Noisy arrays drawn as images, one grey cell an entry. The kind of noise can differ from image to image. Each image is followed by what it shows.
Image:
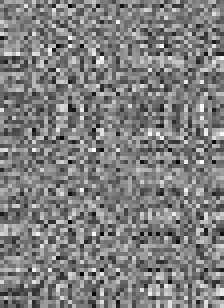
low rank plus noise
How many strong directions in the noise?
two
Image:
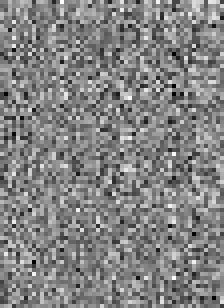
low rank plus noise
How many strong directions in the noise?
three or four
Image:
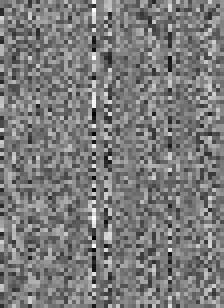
columns of uneven size
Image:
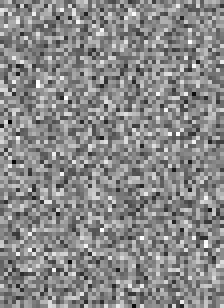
independent entries
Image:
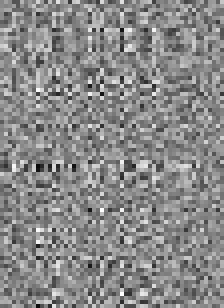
low rank plus noise
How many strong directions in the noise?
two
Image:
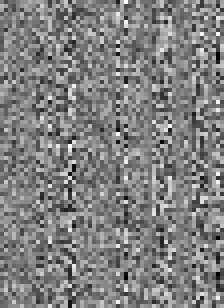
columns of uneven size
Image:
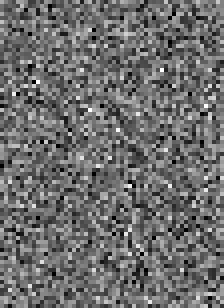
independent entries
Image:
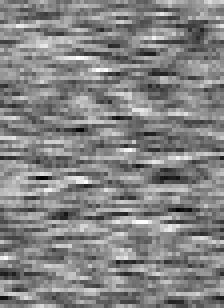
streaked along the rows
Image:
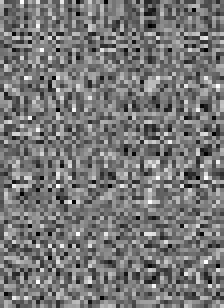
low rank plus noise
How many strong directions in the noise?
two
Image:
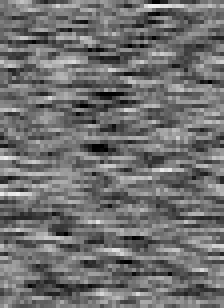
streaked along the rows
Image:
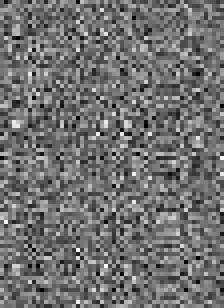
low rank plus noise
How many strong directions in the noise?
three or four
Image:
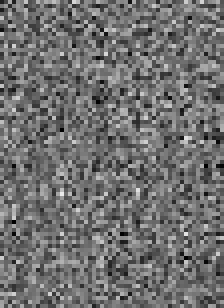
low rank plus noise
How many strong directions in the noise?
five to eight
